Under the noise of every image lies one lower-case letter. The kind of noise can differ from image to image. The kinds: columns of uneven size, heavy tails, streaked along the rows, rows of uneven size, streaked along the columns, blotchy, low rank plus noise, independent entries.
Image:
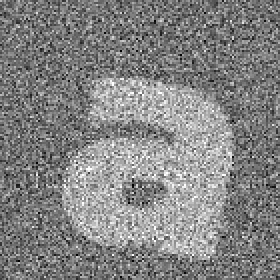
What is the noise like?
low rank plus noise
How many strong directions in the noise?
two
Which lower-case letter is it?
a
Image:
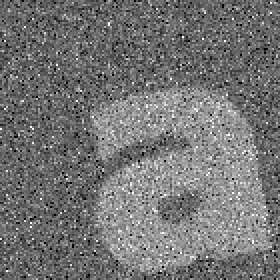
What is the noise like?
heavy tails
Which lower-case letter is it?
a
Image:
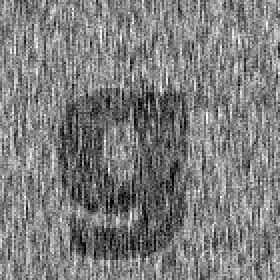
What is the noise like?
streaked along the columns
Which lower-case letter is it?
g
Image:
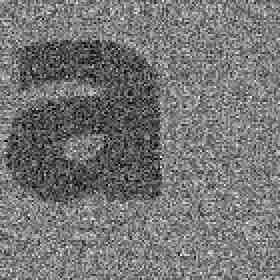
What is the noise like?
low rank plus noise
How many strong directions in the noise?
one
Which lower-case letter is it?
a
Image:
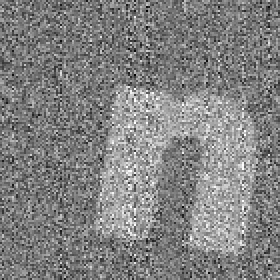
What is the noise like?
columns of uneven size
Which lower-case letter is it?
n
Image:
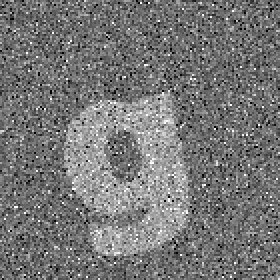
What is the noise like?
heavy tails
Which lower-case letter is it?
g
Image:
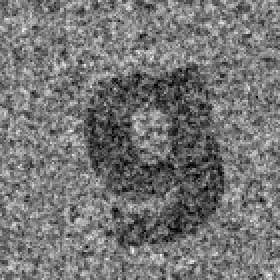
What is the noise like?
blotchy
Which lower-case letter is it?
g
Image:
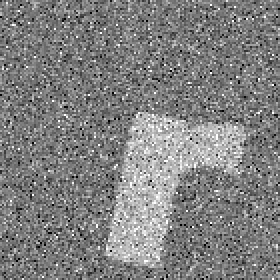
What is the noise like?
heavy tails
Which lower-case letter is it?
r
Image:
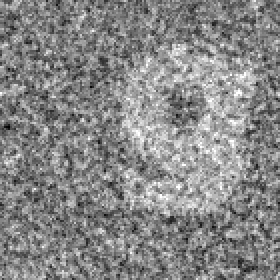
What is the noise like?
blotchy
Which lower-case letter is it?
g
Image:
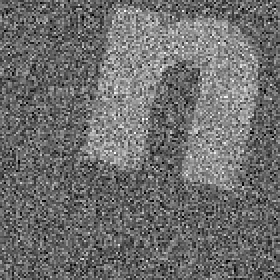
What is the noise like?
low rank plus noise
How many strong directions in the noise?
five to eight
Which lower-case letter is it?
n
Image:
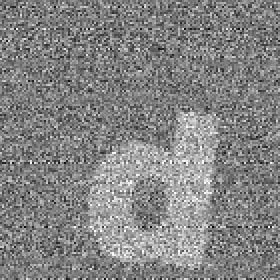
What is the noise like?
rows of uneven size
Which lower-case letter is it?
d
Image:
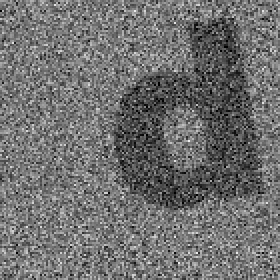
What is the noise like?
low rank plus noise
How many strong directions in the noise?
one
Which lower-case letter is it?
d
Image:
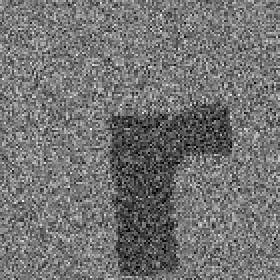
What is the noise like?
low rank plus noise
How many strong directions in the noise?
five to eight
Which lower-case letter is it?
r
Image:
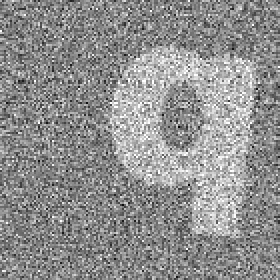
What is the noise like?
low rank plus noise
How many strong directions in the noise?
three or four
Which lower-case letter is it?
q
